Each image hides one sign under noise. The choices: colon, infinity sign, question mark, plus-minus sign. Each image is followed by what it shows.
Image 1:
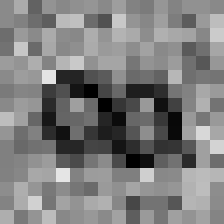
infinity sign
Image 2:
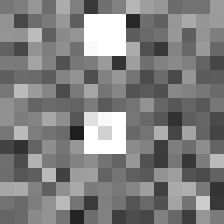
colon
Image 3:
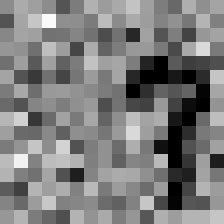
question mark
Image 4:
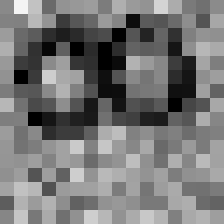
infinity sign
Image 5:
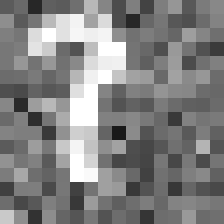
question mark
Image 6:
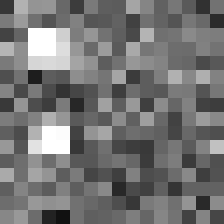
colon
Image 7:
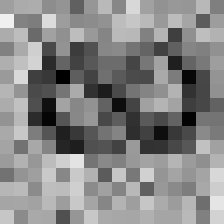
infinity sign
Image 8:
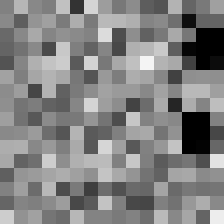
colon
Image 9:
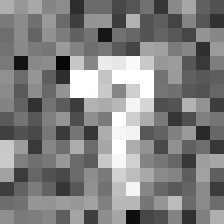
question mark
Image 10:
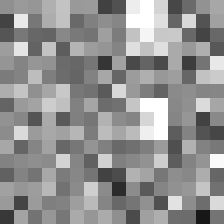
colon
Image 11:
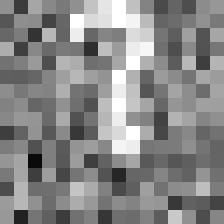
question mark
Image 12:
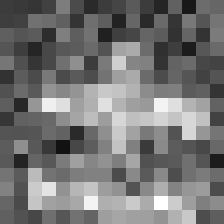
plus-minus sign
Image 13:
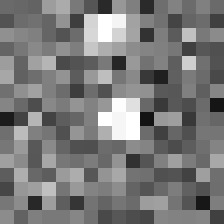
colon
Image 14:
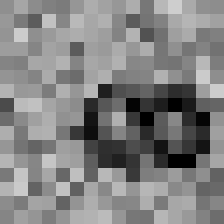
infinity sign
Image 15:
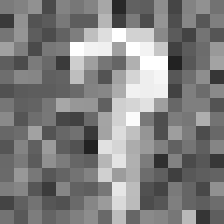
question mark
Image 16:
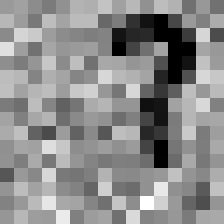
question mark
